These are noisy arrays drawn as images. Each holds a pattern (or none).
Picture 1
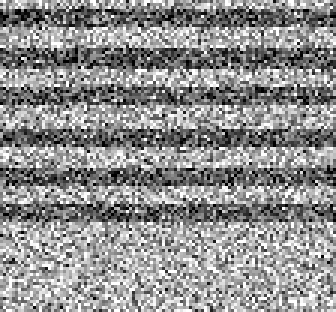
bands of rows
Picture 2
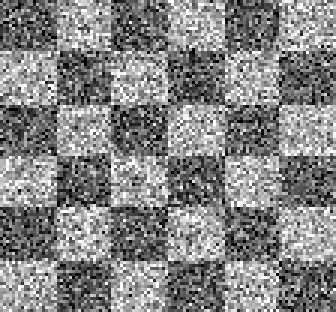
a checkerboard
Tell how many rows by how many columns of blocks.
6 by 6
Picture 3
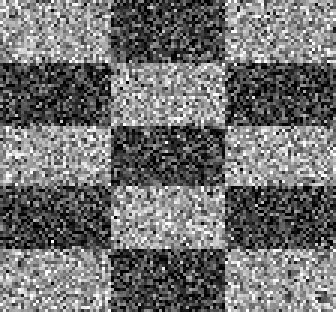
a checkerboard
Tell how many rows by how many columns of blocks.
5 by 3
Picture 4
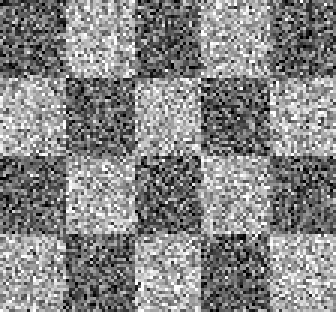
a checkerboard
